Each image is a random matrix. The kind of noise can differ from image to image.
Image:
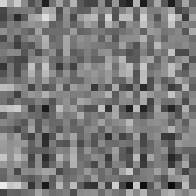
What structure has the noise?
low rank plus noise
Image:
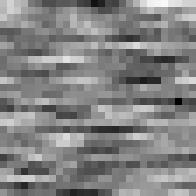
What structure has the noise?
streaked along the rows
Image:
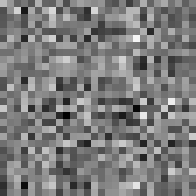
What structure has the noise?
low rank plus noise
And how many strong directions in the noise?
two
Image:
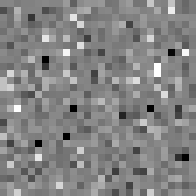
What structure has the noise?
heavy tails
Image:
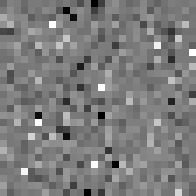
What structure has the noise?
heavy tails
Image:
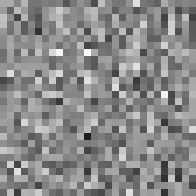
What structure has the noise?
low rank plus noise
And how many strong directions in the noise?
five to eight
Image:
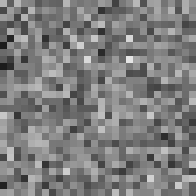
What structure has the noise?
independent entries
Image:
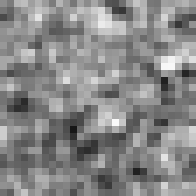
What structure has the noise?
blotchy
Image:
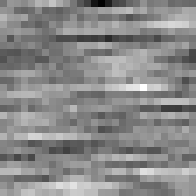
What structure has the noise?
streaked along the rows
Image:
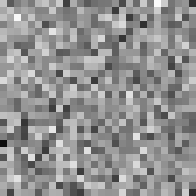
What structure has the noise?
independent entries
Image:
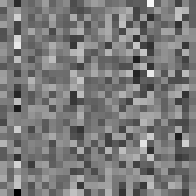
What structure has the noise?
columns of uneven size
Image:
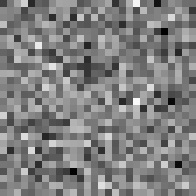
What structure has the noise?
independent entries
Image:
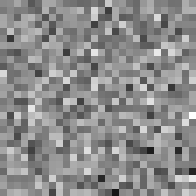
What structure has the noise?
independent entries
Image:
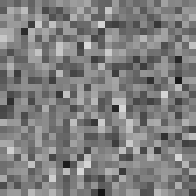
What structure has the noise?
independent entries
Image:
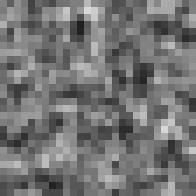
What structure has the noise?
blotchy
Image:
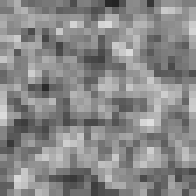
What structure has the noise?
blotchy
